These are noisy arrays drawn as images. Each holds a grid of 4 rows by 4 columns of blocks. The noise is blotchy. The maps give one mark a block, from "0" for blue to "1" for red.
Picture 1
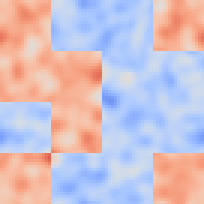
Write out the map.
1 0 0 1
1 1 0 0
0 1 0 0
1 0 0 1
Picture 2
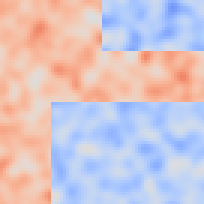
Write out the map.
1 1 0 0
1 1 1 1
1 0 0 0
1 0 0 0
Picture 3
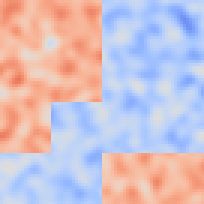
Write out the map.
1 1 0 0
1 1 0 0
1 0 0 0
0 0 1 1
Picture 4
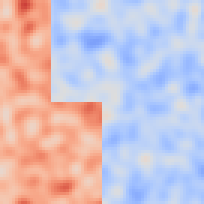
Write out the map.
1 0 0 0
1 0 0 0
1 1 0 0
1 1 0 0
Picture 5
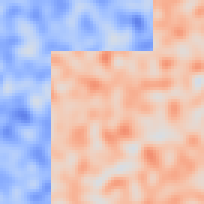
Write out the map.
0 0 0 1
0 1 1 1
0 1 1 1
0 1 1 1
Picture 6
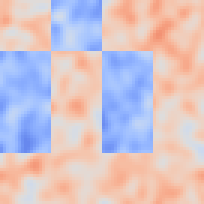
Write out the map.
1 0 1 1
0 1 0 1
0 1 0 1
1 1 1 1
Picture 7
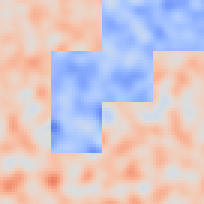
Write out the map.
1 1 0 0
1 0 0 1
1 0 1 1
1 1 1 1
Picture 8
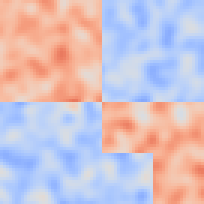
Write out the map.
1 1 0 0
1 1 0 0
0 0 1 1
0 0 0 1
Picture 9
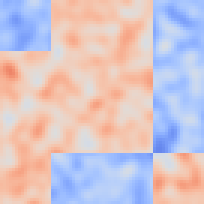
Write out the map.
0 1 1 0
1 1 1 0
1 1 1 0
1 0 0 1
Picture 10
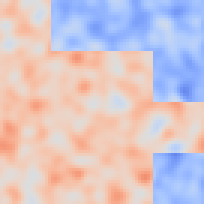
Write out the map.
1 0 0 0
1 1 1 0
1 1 1 1
1 1 1 0
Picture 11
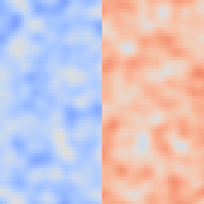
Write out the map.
0 0 1 1
0 0 1 1
0 0 1 1
0 0 1 1
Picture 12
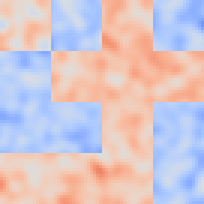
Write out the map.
1 0 1 0
0 1 1 1
0 0 1 0
1 1 1 0
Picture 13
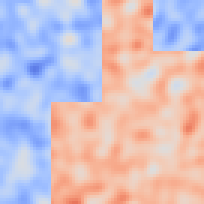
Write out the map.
0 0 1 0
0 0 1 1
0 1 1 1
0 1 1 1
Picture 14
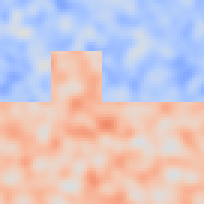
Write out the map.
0 0 0 0
0 1 0 0
1 1 1 1
1 1 1 1
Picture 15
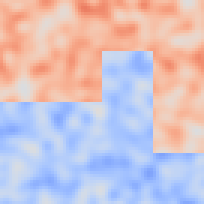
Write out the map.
1 1 1 1
1 1 0 1
0 0 0 1
0 0 0 0
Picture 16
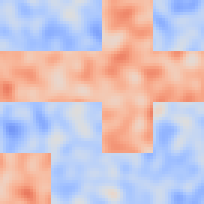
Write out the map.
0 0 1 0
1 1 1 1
0 0 1 0
1 0 0 0
